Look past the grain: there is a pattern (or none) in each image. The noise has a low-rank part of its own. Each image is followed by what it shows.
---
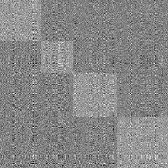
blocks along the diagonal
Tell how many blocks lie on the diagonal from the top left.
4
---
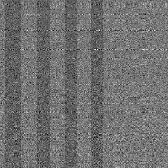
bands of columns
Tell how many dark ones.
4
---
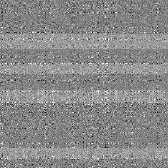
bands of rows
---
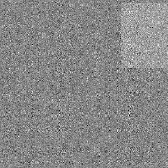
one block
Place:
top right
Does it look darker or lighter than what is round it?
lighter
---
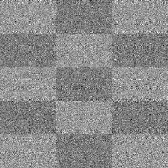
a checkerboard
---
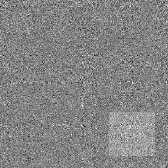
one block
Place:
bottom right
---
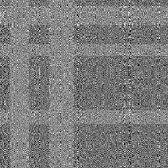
bands of rows crossing bands of columns
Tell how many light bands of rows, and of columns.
3 and 2
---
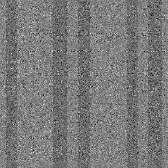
bands of columns
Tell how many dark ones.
5
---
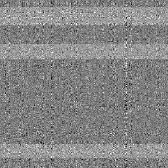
bands of rows
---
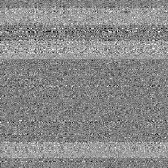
bands of rows
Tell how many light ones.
3
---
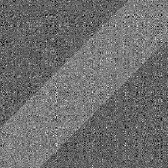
a diagonal band
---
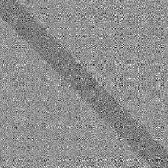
a diagonal band
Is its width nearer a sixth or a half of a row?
a sixth
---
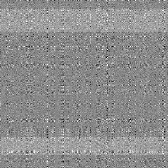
bands of rows
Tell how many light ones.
2
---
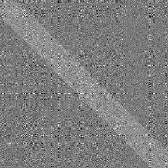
a diagonal band
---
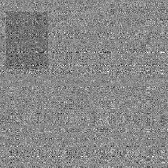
one block
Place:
top left
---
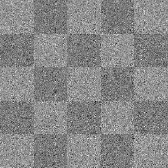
a checkerboard
